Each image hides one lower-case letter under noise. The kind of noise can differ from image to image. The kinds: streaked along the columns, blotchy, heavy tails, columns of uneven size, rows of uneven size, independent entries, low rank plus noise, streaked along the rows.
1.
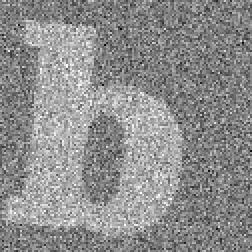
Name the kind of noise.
independent entries
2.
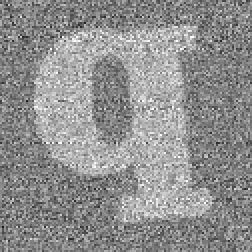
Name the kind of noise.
rows of uneven size
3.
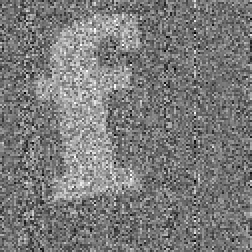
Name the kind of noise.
columns of uneven size
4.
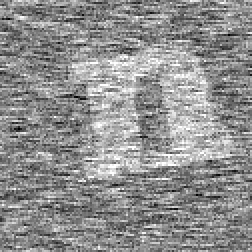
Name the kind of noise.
streaked along the rows
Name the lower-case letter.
n
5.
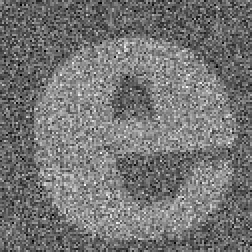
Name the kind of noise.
independent entries
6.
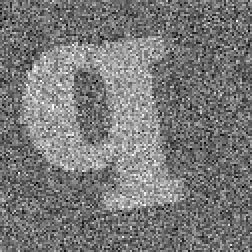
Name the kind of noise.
independent entries
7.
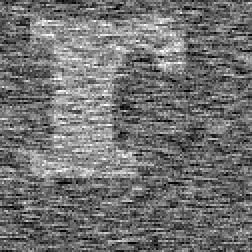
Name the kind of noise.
streaked along the rows
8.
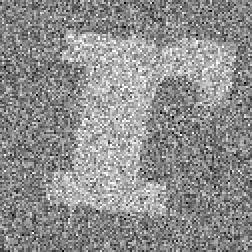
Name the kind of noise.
independent entries
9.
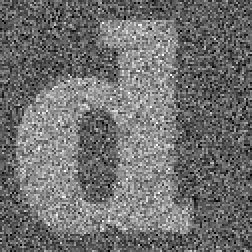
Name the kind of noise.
independent entries
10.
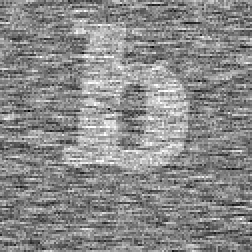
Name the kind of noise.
streaked along the rows
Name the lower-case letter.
b
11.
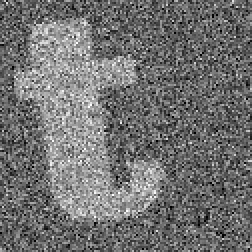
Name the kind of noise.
independent entries
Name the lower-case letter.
t
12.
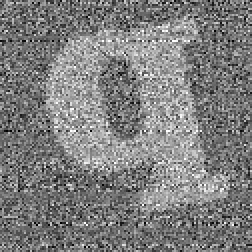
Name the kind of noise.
rows of uneven size
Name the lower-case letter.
q
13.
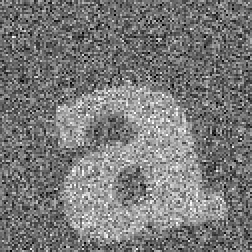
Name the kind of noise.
low rank plus noise
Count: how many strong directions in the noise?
three or four
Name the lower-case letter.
a
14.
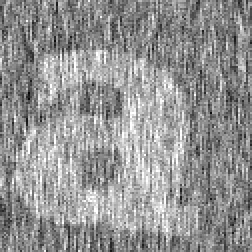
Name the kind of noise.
streaked along the columns
